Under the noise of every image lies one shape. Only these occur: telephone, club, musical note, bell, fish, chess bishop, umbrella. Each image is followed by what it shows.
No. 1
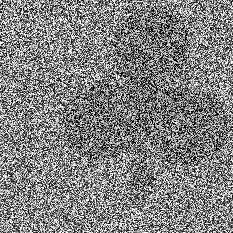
dark club
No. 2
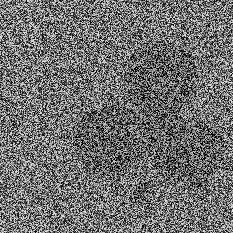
dark club
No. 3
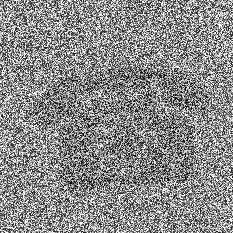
dark telephone
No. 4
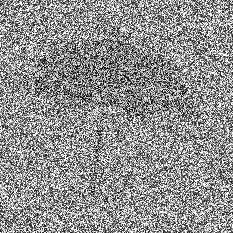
dark umbrella
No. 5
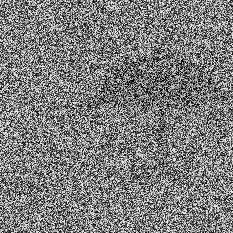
dark umbrella
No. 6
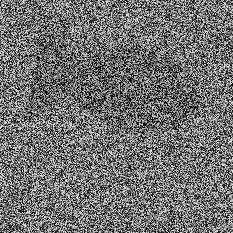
dark fish
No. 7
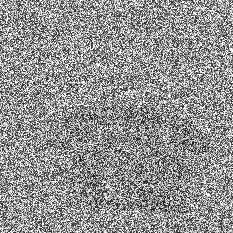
dark telephone
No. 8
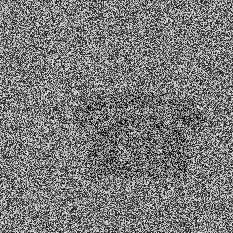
dark telephone
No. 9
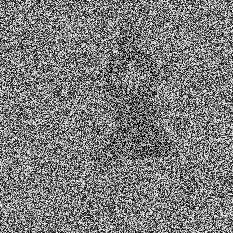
dark chess bishop
